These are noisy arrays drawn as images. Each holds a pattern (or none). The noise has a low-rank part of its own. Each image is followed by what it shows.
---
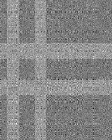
bands of rows crossing bands of columns
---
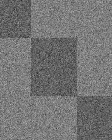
blocks along the diagonal
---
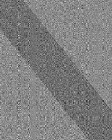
a diagonal band
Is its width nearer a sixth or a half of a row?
a half
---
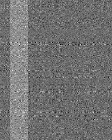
one band of columns
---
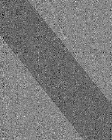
a diagonal band
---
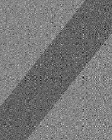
a diagonal band
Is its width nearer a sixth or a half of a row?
a half
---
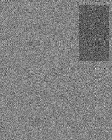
one block
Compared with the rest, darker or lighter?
darker
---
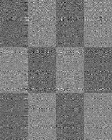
a checkerboard
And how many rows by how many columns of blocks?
3 by 4
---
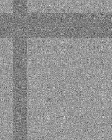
bands of rows crossing bands of columns
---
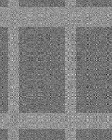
bands of rows crossing bands of columns
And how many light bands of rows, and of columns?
2 and 2
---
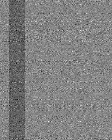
one band of columns
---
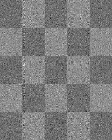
a checkerboard
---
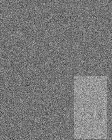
one block
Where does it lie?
bottom right
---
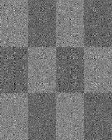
a checkerboard
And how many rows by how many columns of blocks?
3 by 4
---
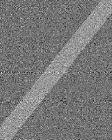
a diagonal band
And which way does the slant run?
bottom left to top right
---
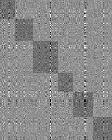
blocks along the diagonal
